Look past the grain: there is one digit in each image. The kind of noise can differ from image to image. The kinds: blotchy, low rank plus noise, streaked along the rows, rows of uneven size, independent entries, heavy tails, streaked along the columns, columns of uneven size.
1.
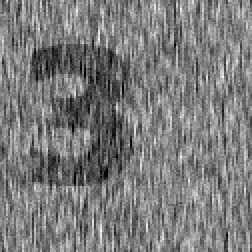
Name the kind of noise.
streaked along the columns
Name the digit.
3
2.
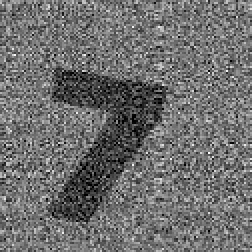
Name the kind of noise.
low rank plus noise
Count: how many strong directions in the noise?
three or four
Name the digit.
7
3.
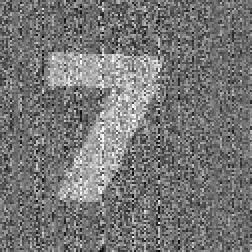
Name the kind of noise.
columns of uneven size
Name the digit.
7
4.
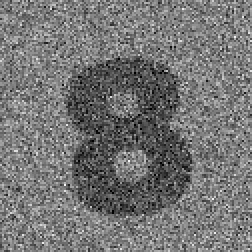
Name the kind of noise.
independent entries
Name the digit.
8
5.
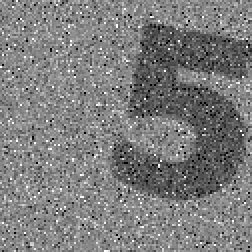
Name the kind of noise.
heavy tails
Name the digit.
5
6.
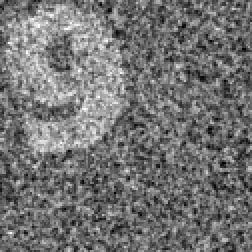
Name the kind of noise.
blotchy
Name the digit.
9
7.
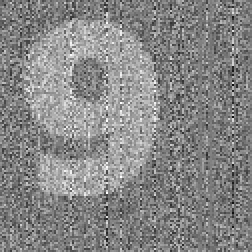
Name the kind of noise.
columns of uneven size
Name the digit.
9
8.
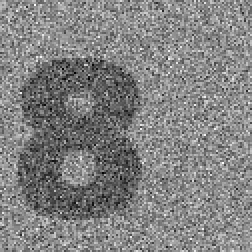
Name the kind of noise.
independent entries
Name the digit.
8
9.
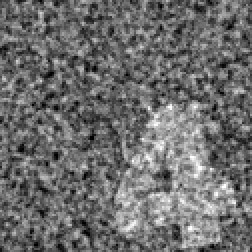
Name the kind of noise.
blotchy
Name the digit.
4
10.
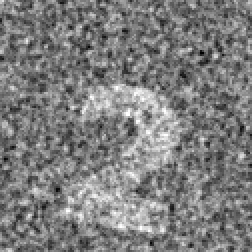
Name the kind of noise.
blotchy
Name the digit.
2
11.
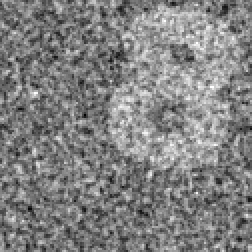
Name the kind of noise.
blotchy
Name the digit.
8
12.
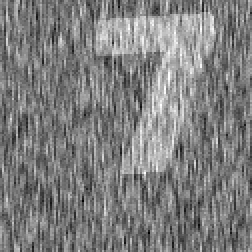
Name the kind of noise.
streaked along the columns
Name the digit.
7
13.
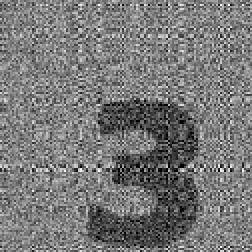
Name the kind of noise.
low rank plus noise
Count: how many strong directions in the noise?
one
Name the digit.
3
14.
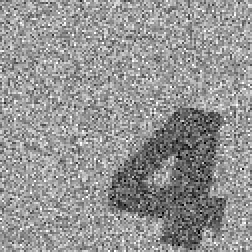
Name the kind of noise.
independent entries
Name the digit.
4
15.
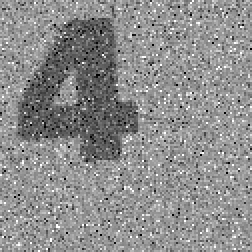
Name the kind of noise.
heavy tails
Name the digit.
4
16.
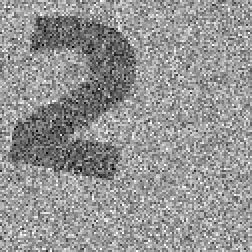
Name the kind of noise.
independent entries
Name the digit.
2
